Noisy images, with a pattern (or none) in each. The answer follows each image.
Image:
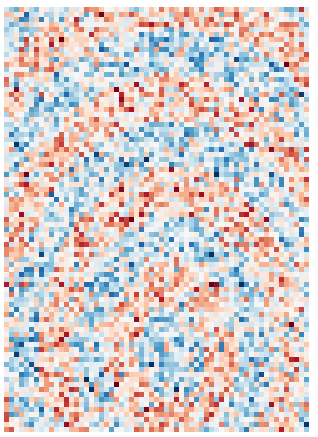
rings round one point
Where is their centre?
bottom middle
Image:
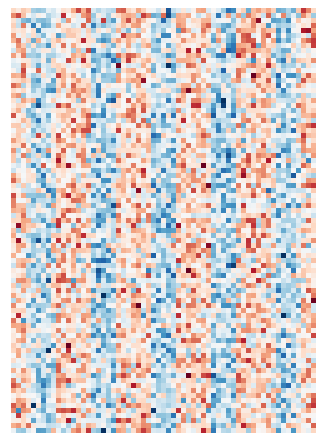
vertical stripes
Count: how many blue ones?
5
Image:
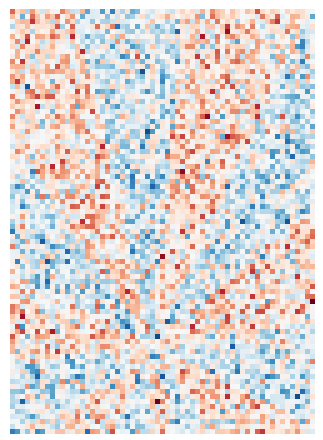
spokes from one point
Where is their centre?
bottom middle
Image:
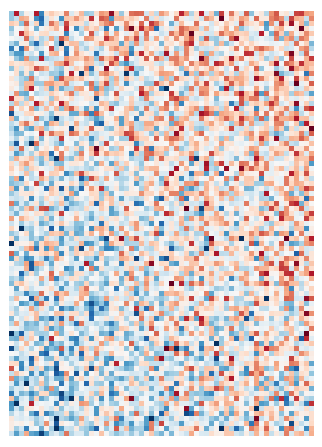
a smooth slope
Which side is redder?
top right
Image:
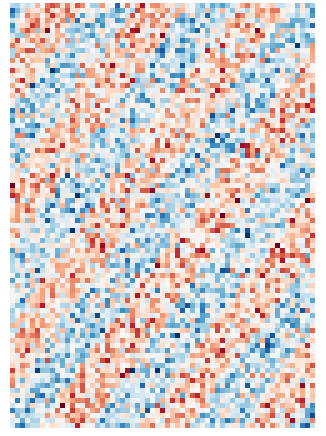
diagonal stripes
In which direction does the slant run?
bottom left to top right
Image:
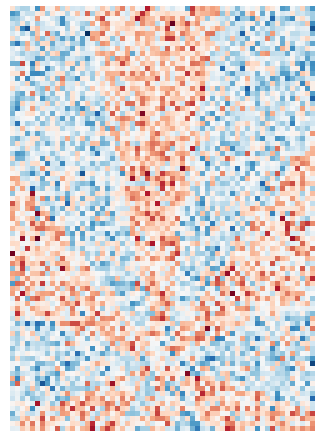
spokes from one point
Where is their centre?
bottom middle
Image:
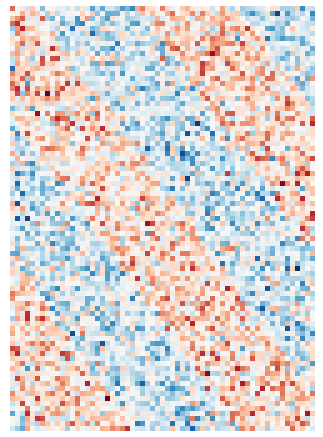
diagonal stripes
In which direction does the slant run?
top left to bottom right
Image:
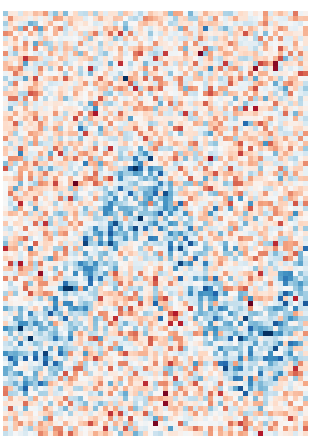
a wavy band
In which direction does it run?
left to right
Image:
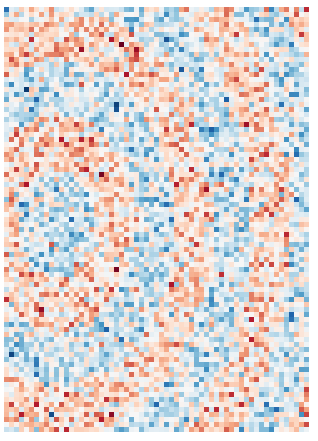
rings round one point
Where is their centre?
middle left
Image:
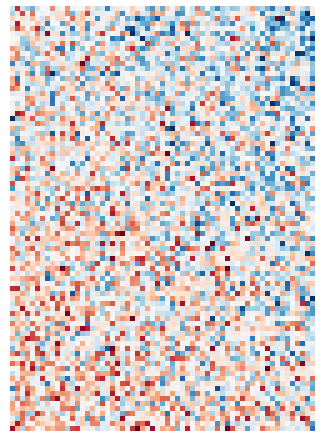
a smooth slope
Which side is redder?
bottom left
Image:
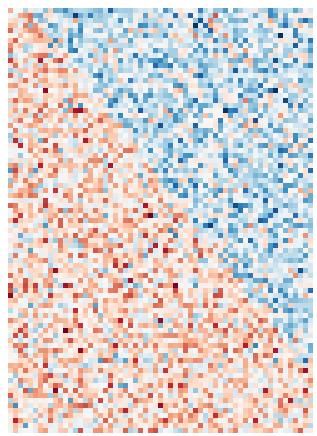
a sharp edge
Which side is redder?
bottom left
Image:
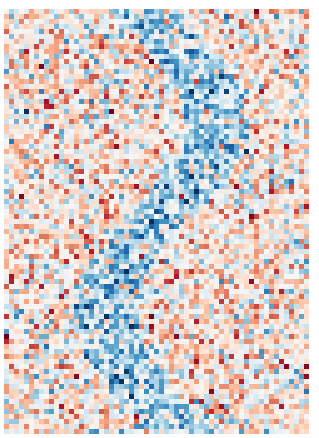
a wavy band
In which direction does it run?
top to bottom
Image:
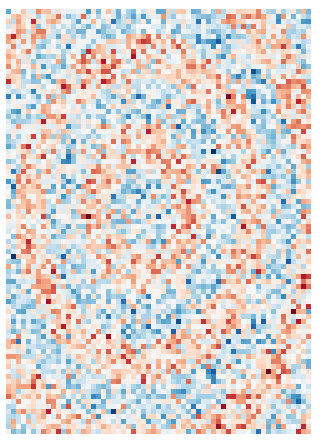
rings round one point
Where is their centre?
centre
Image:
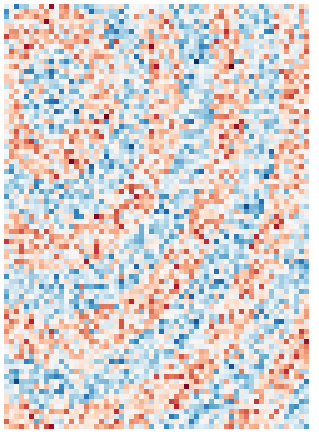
rings round one point
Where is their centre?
top left
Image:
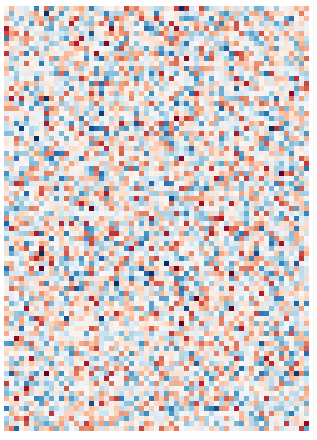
only noise
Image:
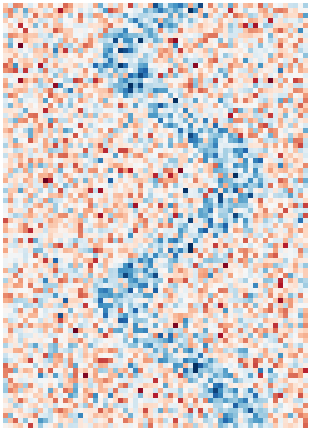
a wavy band
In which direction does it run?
top to bottom
